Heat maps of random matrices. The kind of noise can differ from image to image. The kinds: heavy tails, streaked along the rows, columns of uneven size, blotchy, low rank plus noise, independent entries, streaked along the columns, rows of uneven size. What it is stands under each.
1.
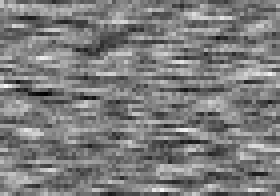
streaked along the rows
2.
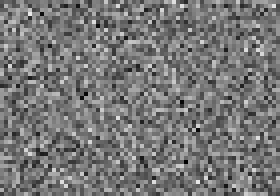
independent entries
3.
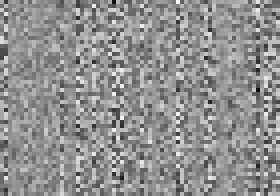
columns of uneven size
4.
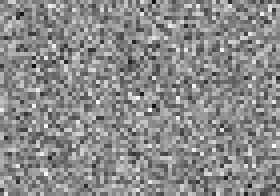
independent entries
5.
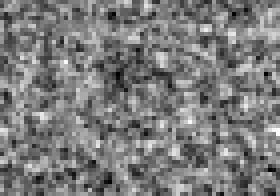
blotchy
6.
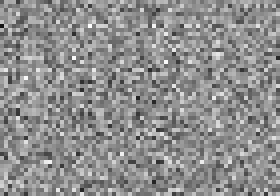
low rank plus noise
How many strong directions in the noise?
five to eight
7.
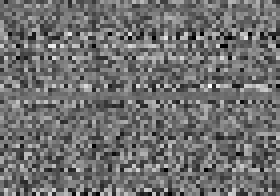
rows of uneven size
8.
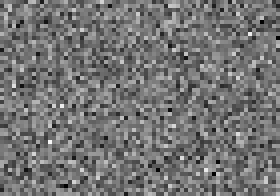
independent entries
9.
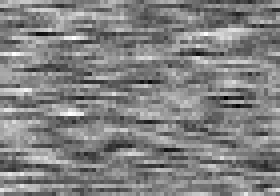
streaked along the rows
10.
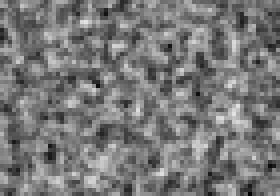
blotchy
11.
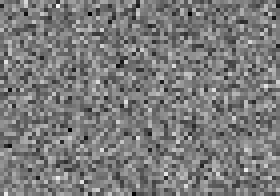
independent entries
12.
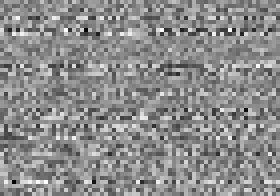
rows of uneven size
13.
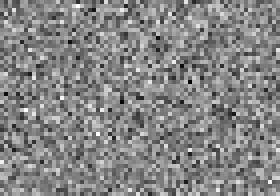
independent entries
